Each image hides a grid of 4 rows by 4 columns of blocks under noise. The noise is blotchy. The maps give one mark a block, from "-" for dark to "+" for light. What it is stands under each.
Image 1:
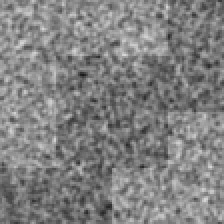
+ + + -
+ - - -
+ - - +
- - + +
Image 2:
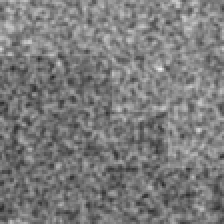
+ + + +
- - + +
- - - +
- - - -
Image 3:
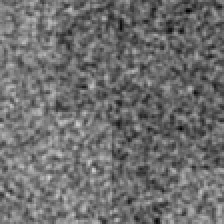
+ - - -
+ - - -
+ + - -
+ + - +
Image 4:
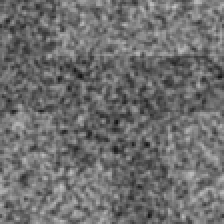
- + + +
- - - -
+ - - +
+ + - +
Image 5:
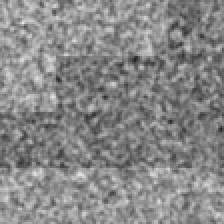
+ + + -
+ - - -
- - - -
+ + + +
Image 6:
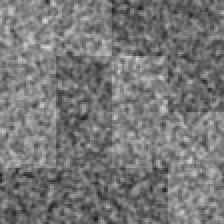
+ + - -
+ - + -
+ - + +
- - - +
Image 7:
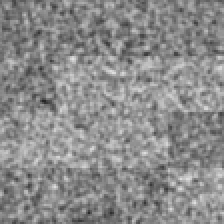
- - - -
- + + +
+ + + -
- - - +
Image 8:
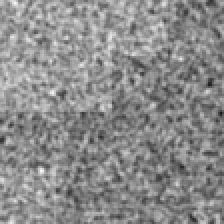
+ + + -
+ + - -
- - - -
+ - - -
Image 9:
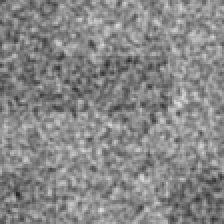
- + + +
- - - +
+ + + +
- + + -
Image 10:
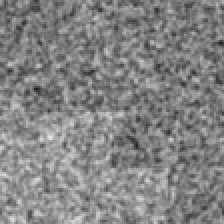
- - - -
- - - -
+ + - -
+ + + -
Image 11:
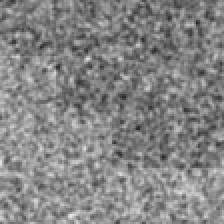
- - - -
+ - - -
+ + - -
+ + + +
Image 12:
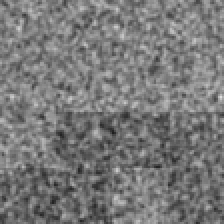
+ + + +
+ + + +
+ - - -
- - + -
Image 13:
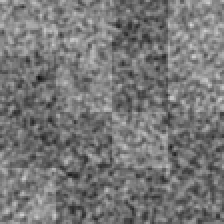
+ + - +
- + - +
- - + -
+ - - -
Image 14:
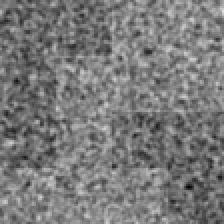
- - + +
- + + +
- + - -
+ + + -
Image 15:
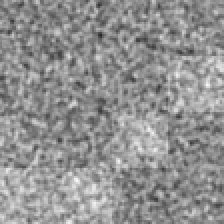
- - - -
- - - +
- - + -
+ + - -
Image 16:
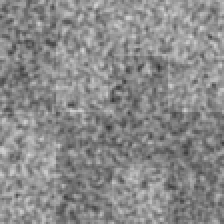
- + + +
- + - +
+ - - -
+ - + -
